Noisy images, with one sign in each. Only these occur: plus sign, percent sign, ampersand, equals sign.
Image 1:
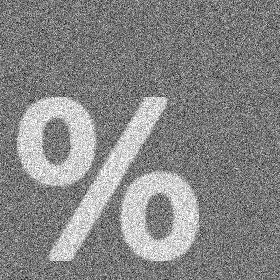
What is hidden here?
light percent sign
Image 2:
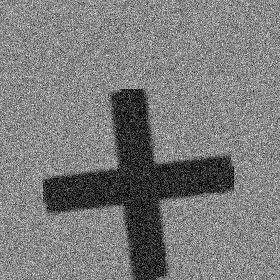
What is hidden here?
dark plus sign
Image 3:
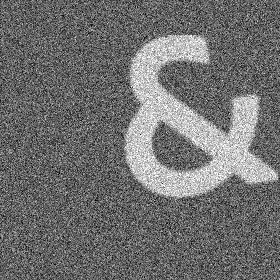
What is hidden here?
light ampersand
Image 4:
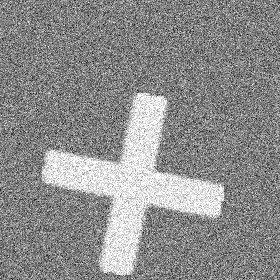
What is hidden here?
light plus sign
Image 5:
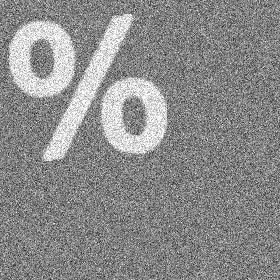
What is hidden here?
light percent sign
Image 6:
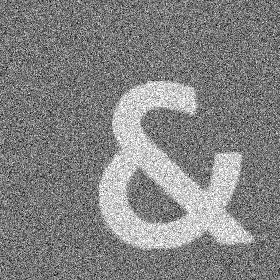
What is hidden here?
light ampersand
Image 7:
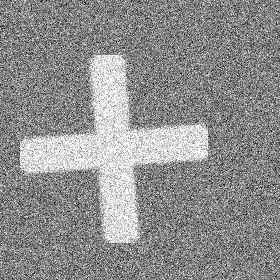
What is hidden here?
light plus sign
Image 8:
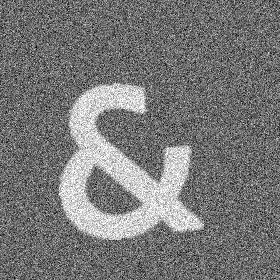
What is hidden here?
light ampersand
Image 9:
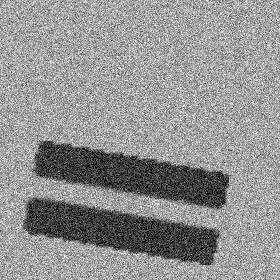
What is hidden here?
dark equals sign
